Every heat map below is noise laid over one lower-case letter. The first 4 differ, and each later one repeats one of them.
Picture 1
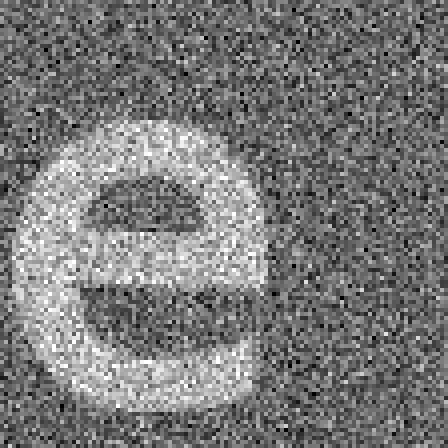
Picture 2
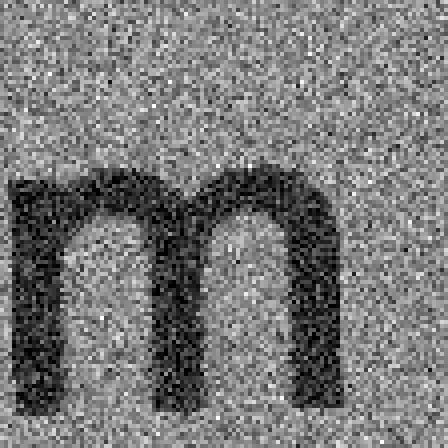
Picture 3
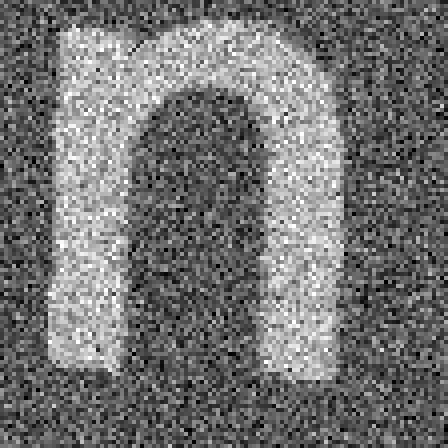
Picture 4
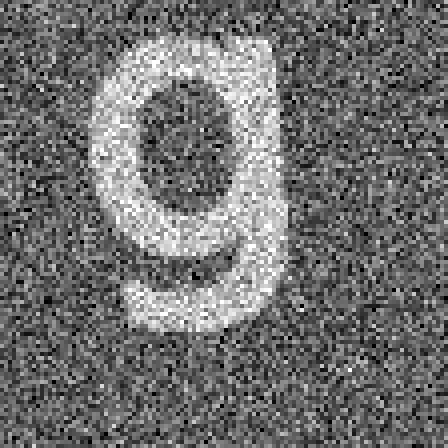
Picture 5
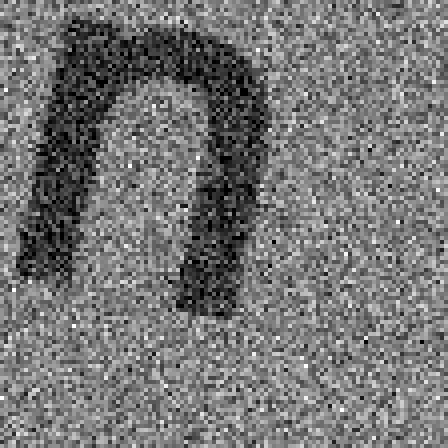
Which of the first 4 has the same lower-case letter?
3
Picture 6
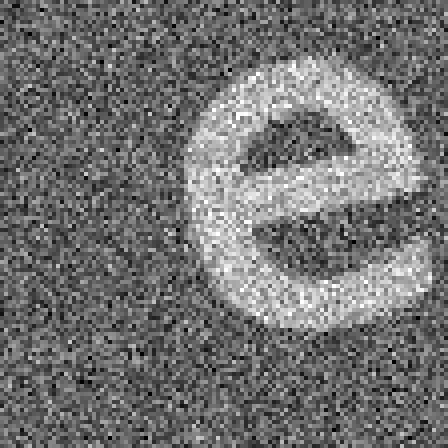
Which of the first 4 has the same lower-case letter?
1
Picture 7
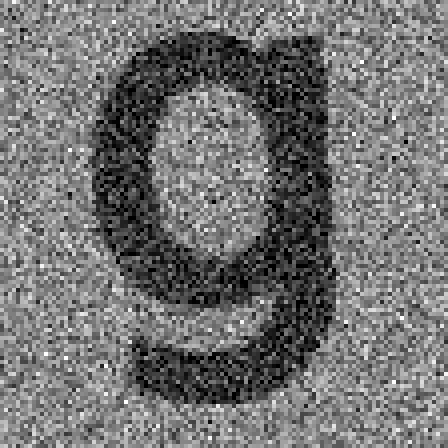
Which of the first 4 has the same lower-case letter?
4
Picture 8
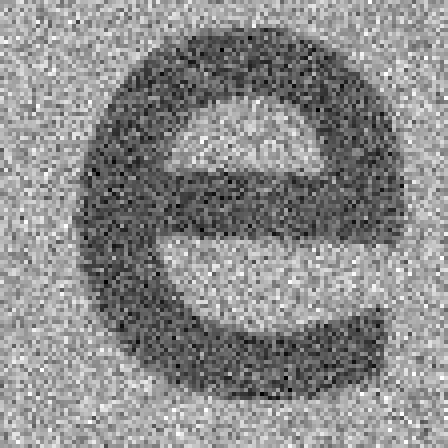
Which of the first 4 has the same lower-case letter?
1
